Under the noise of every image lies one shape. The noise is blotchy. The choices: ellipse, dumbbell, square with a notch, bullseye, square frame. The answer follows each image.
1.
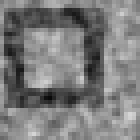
dark square frame
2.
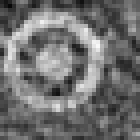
light bullseye
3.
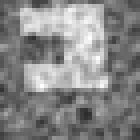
light square with a notch
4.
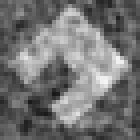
light square with a notch
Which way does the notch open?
down and left
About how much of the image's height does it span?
nearly all
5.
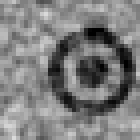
dark bullseye
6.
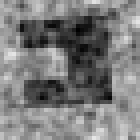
dark square with a notch
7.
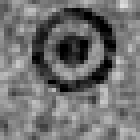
dark bullseye
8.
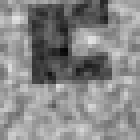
dark square with a notch
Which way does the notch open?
right
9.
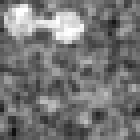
light dumbbell
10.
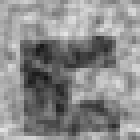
dark square with a notch
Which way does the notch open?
right
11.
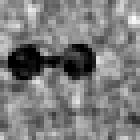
dark dumbbell
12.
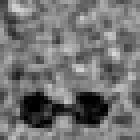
dark dumbbell
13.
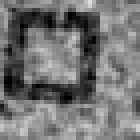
dark square frame
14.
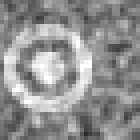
light bullseye
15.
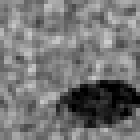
dark ellipse
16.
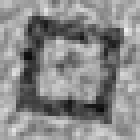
dark square frame
